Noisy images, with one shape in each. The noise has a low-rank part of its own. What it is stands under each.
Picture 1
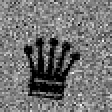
chess queen
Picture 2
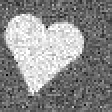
heart
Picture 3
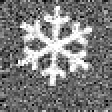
snowflake
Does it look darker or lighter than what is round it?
lighter
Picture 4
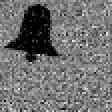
bell
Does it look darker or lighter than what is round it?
darker
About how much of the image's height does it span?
half
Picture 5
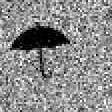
umbrella
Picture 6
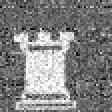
chess rook
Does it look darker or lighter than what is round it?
lighter
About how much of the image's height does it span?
two thirds
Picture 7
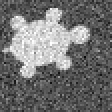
turtle
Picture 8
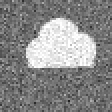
cloud
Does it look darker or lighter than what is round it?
lighter
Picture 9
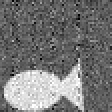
fish
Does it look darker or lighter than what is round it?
lighter
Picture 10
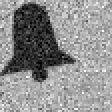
bell
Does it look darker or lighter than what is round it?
darker
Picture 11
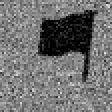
flag
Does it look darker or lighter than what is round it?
darker
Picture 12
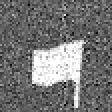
flag
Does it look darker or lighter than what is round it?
lighter
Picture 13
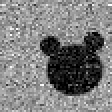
bear's head
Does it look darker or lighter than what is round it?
darker
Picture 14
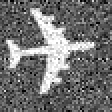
airplane
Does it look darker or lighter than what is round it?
lighter
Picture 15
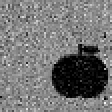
apple
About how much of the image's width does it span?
half
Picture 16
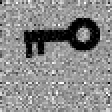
key
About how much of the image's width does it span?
two thirds
